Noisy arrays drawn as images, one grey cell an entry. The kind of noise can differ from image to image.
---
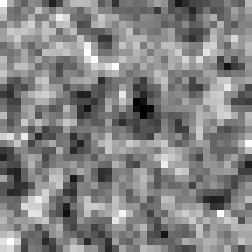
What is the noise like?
blotchy
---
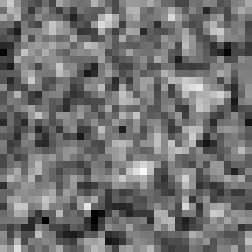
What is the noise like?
blotchy
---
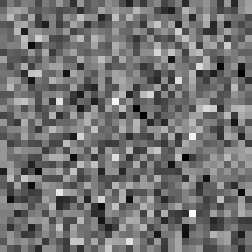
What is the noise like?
independent entries
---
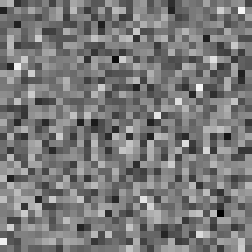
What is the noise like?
independent entries
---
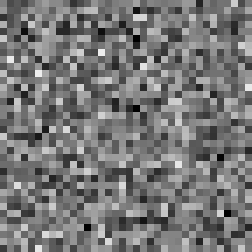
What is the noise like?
independent entries
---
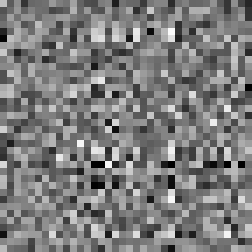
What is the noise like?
low rank plus noise
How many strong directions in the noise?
one
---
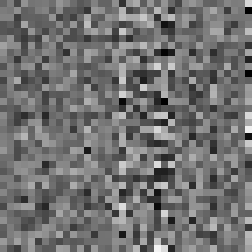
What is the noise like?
columns of uneven size
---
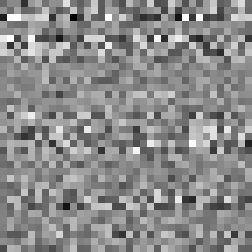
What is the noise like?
rows of uneven size
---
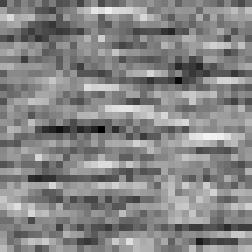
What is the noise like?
streaked along the rows
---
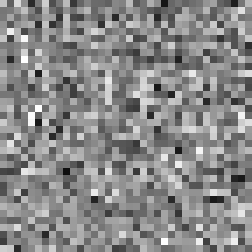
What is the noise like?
low rank plus noise
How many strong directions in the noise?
five to eight
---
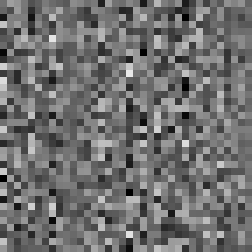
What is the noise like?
columns of uneven size
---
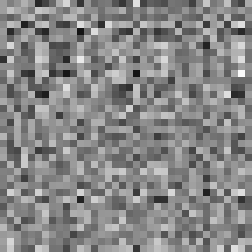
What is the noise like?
low rank plus noise
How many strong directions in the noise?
one
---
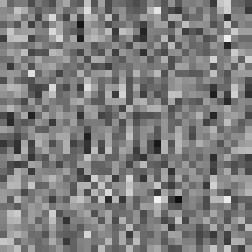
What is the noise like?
low rank plus noise
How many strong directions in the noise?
three or four
